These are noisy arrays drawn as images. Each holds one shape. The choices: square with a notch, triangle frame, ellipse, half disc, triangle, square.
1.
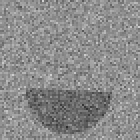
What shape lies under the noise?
half disc
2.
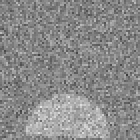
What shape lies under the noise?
half disc
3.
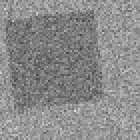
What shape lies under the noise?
square
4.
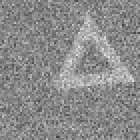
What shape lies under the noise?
triangle frame
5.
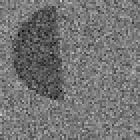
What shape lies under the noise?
half disc
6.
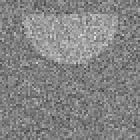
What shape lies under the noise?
half disc
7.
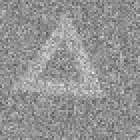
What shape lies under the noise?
triangle frame
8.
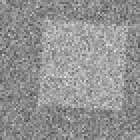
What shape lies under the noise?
square
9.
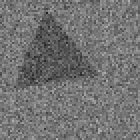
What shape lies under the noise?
triangle
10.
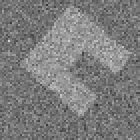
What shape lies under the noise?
square with a notch
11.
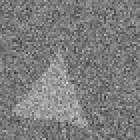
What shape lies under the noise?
triangle
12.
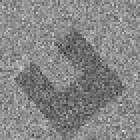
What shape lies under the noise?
square with a notch
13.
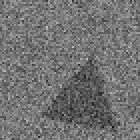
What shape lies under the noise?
triangle
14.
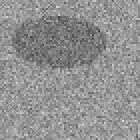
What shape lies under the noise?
ellipse
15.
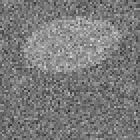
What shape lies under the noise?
ellipse
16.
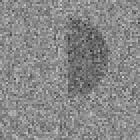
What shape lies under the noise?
half disc
